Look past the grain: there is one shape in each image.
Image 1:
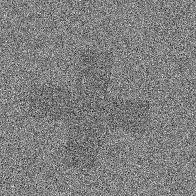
dark cross
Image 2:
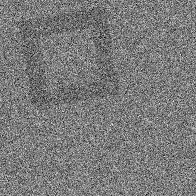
dark square frame
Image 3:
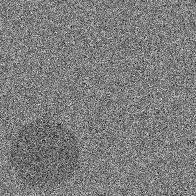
dark disc, bottom left
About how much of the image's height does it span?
a third
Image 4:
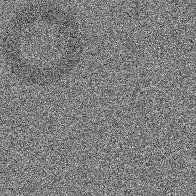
dark ring, top left
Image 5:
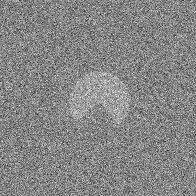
light disc with a wedge cut out, centre
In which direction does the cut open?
down
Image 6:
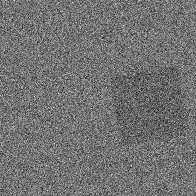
dark square, middle right
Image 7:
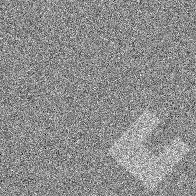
light square with a notch, bottom right
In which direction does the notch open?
up and right
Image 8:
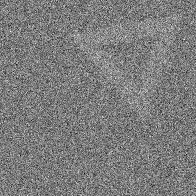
light triangle frame
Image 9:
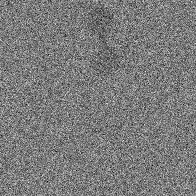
dark dumbbell, top middle
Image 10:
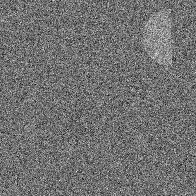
light half disc, top right
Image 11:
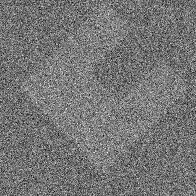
light square with a notch
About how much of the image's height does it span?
nearly all
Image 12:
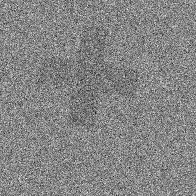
dark cross
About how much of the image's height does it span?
half
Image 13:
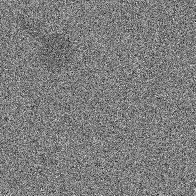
dark lollipop, top left
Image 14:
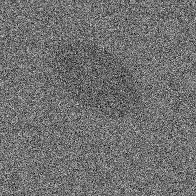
dark ellipse
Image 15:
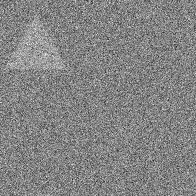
light triangle, top left
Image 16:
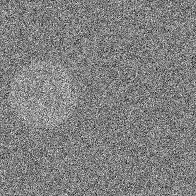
light disc, middle left
